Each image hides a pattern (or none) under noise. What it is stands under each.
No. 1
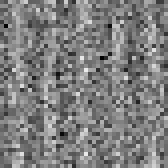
vertical stripes
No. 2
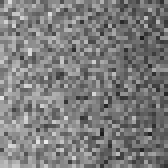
a smooth slope
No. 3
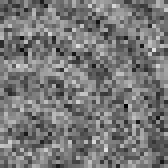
rings round one point
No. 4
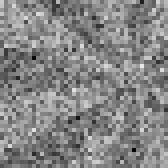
spokes from one point
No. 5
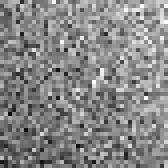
a smooth slope
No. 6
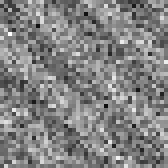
diagonal stripes
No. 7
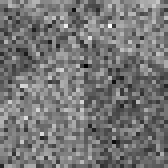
spokes from one point
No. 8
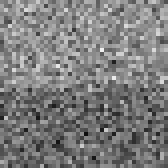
a sharp edge
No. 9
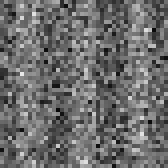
vertical stripes
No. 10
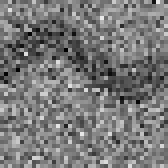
a wavy band
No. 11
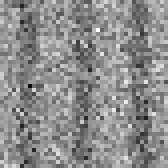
vertical stripes
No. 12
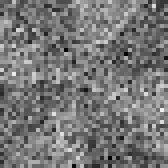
spokes from one point
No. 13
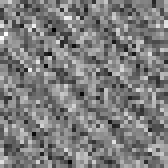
diagonal stripes
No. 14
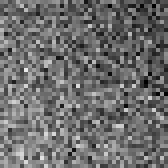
a smooth slope
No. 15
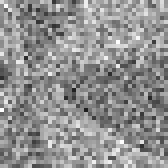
spokes from one point
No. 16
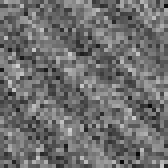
diagonal stripes
